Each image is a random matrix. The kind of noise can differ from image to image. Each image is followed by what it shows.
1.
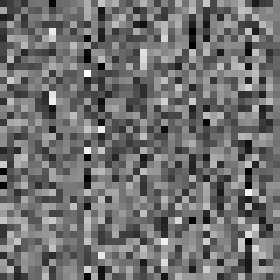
columns of uneven size
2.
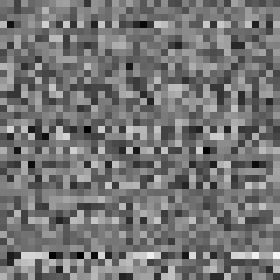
rows of uneven size
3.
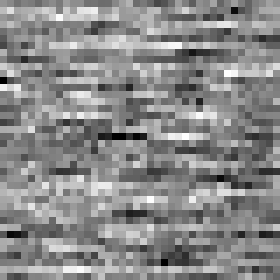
streaked along the rows
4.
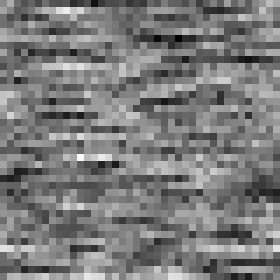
streaked along the rows
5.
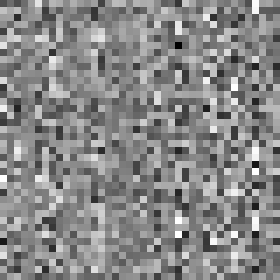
columns of uneven size
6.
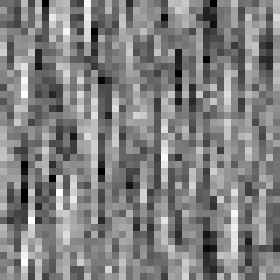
streaked along the columns
